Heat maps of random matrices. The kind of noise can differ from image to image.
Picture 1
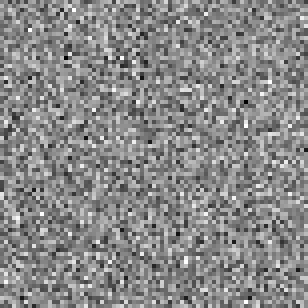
independent entries
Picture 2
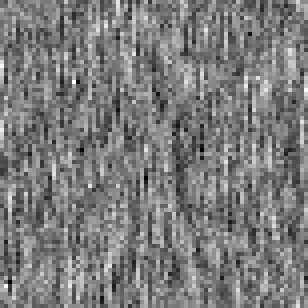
streaked along the columns
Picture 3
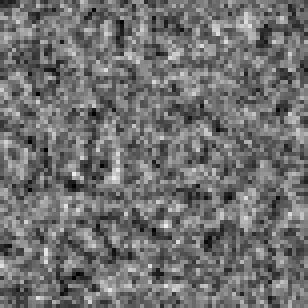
blotchy
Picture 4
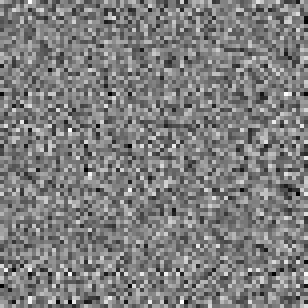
low rank plus noise
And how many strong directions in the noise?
two
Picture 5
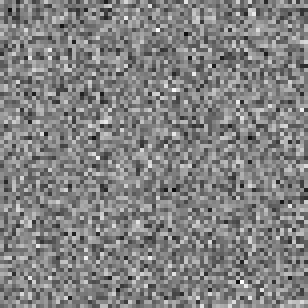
low rank plus noise
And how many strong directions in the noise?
one
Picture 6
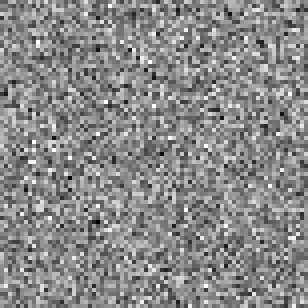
independent entries
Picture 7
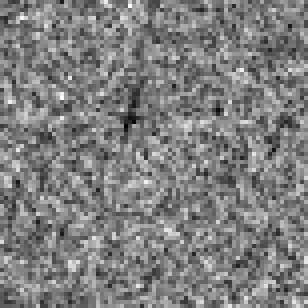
blotchy
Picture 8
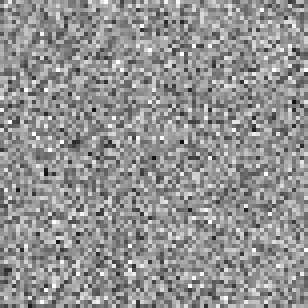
independent entries
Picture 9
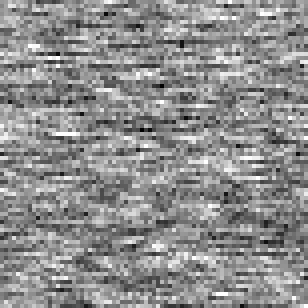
streaked along the rows
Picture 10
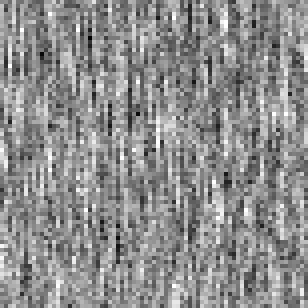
streaked along the columns
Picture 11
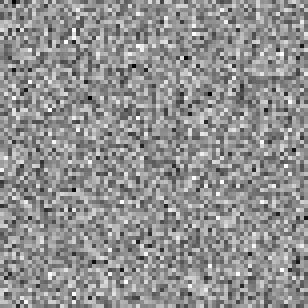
independent entries
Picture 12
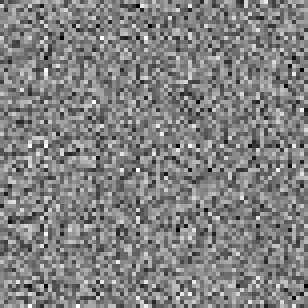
low rank plus noise
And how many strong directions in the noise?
one
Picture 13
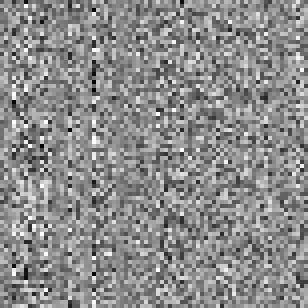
columns of uneven size
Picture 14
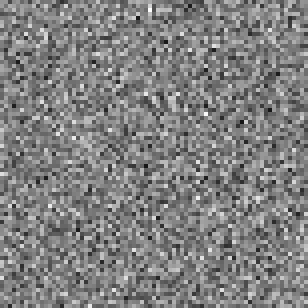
independent entries
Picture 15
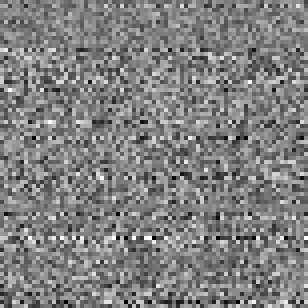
rows of uneven size
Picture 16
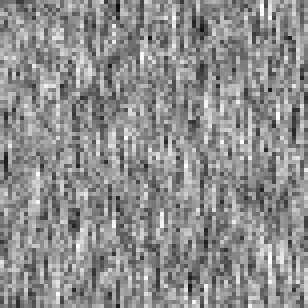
streaked along the columns
